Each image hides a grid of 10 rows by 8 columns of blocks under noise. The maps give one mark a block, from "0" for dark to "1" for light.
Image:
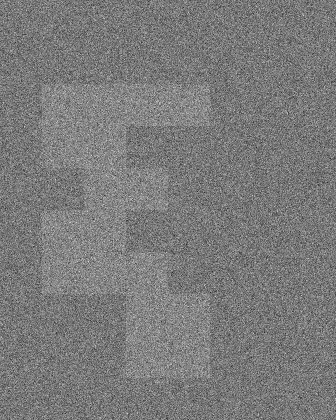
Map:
0 0 0 0 0 0 0 0
0 0 0 0 0 0 0 0
0 1 1 1 1 0 0 0
0 1 1 0 0 0 0 0
0 0 1 1 0 0 0 0
0 1 1 0 0 0 0 0
0 1 1 1 0 0 0 0
0 0 0 1 1 0 0 0
0 0 0 1 1 0 0 0
0 0 0 0 0 0 0 0
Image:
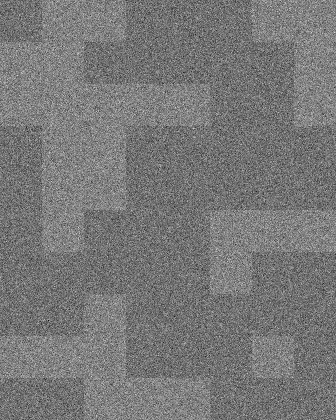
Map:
0 1 1 0 0 0 1 1
1 1 0 0 0 0 0 1
1 1 1 1 1 0 0 1
0 1 1 0 0 0 0 0
0 1 1 0 0 0 0 0
0 1 0 0 0 1 1 1
0 0 0 0 0 1 0 0
0 0 1 0 0 0 0 0
1 1 1 0 0 0 1 0
0 0 1 1 1 0 0 0
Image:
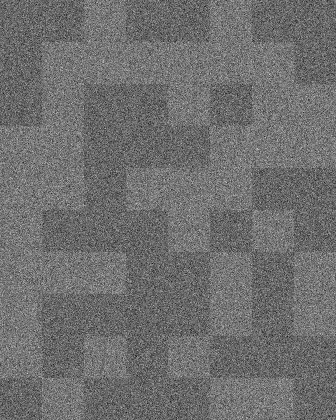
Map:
0 0 1 0 0 1 0 0
0 1 1 1 1 1 1 0
0 1 0 0 1 0 1 1
1 1 0 0 0 1 1 1
1 1 0 1 1 1 0 0
1 0 0 0 1 0 1 0
1 1 1 0 0 1 0 1
1 0 0 0 0 1 0 1
1 0 1 0 1 0 0 0
0 1 0 0 0 1 1 0
